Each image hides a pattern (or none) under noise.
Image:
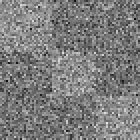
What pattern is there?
blocks along the diagonal
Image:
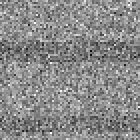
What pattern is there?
bands of rows
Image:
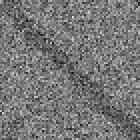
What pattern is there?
a diagonal band
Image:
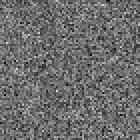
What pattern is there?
only noise
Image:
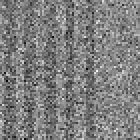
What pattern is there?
bands of columns
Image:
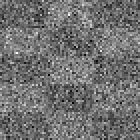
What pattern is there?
a checkerboard
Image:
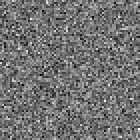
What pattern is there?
only noise
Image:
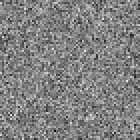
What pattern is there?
only noise
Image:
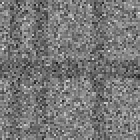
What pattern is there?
bands of rows crossing bands of columns
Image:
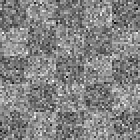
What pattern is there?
a checkerboard
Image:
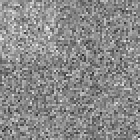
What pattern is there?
one block
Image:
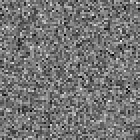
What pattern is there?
only noise
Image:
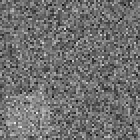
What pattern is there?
one block
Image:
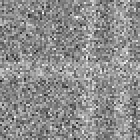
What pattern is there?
bands of rows crossing bands of columns
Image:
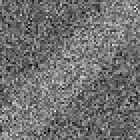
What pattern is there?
a diagonal band
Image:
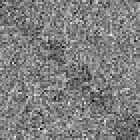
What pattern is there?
blocks along the diagonal
